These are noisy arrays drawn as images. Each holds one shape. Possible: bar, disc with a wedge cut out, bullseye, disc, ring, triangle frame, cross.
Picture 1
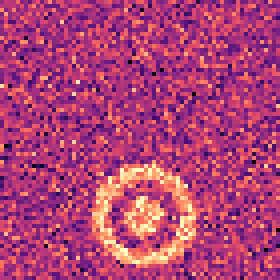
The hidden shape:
bullseye
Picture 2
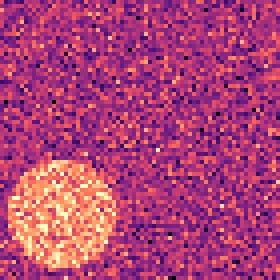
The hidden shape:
disc
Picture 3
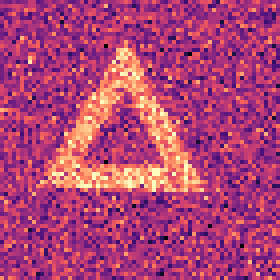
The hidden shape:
triangle frame
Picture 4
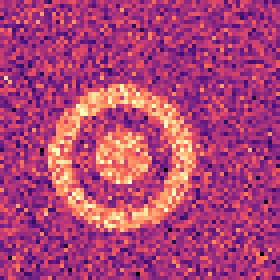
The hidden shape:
bullseye
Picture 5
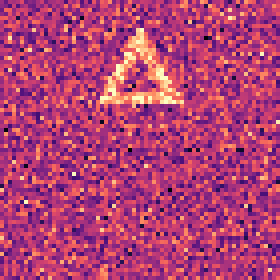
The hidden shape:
triangle frame
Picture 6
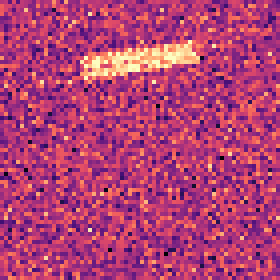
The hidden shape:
bar
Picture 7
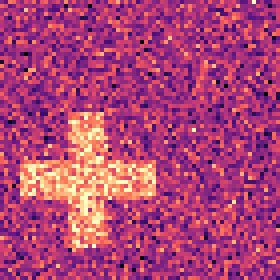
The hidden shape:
cross
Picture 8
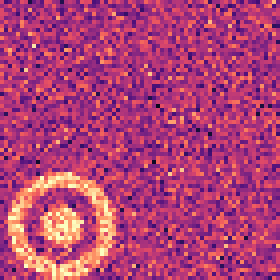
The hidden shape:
bullseye
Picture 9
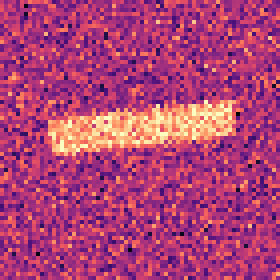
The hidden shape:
bar
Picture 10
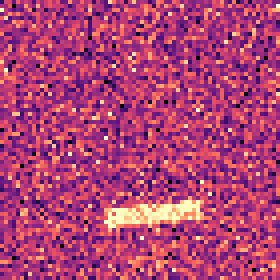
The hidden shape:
bar
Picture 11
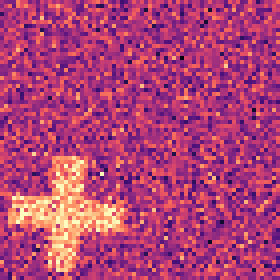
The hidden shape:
cross
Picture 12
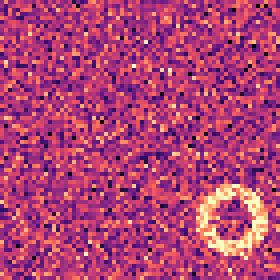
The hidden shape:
ring
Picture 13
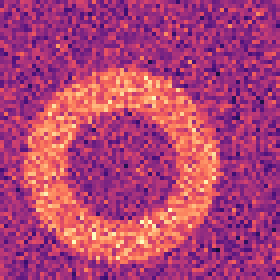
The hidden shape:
ring
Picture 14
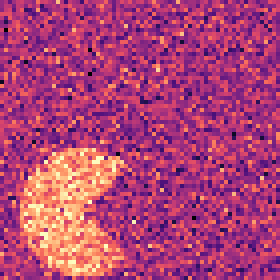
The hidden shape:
disc with a wedge cut out
